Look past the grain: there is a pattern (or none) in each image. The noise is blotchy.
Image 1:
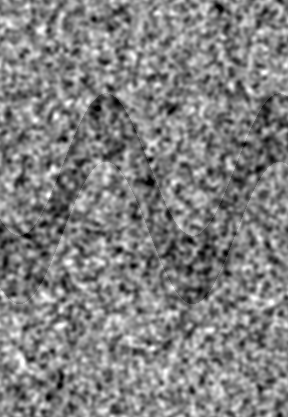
a wavy band
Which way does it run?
left to right
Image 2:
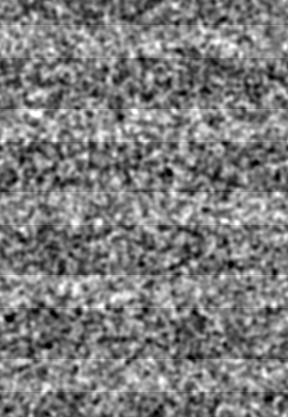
horizontal stripes
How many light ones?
5
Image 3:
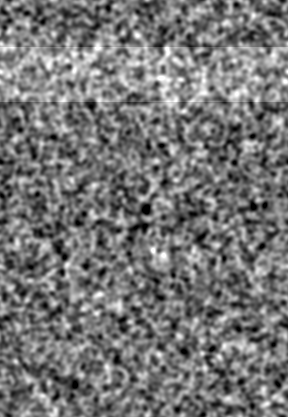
one horizontal stripe
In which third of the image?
top
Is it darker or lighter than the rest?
lighter
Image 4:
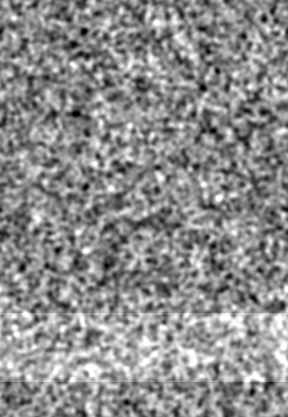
one horizontal stripe
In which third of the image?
bottom
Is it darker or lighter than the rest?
lighter
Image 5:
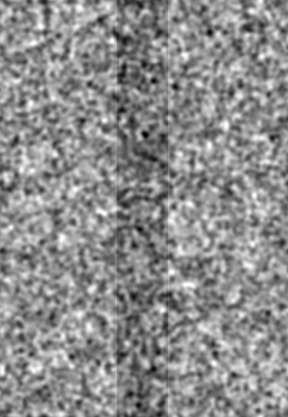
one vertical stripe
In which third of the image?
middle
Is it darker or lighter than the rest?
darker
